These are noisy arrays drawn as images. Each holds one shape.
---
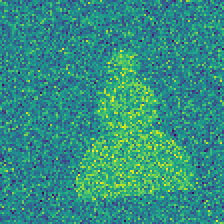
chess pawn
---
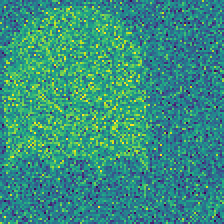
ghost
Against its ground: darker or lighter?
lighter
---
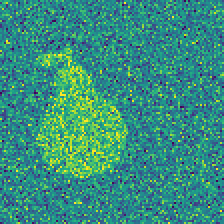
pear
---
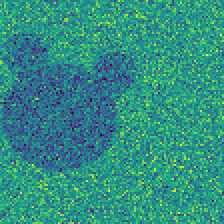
bear's head
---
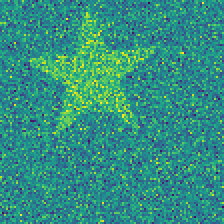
star
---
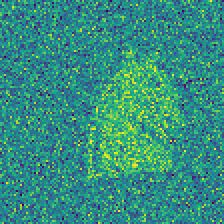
chess knight
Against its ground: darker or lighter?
lighter
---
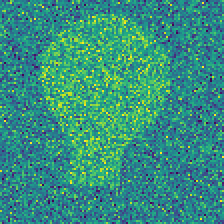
light bulb
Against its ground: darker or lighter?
lighter
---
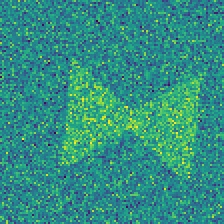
bow tie
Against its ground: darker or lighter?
lighter
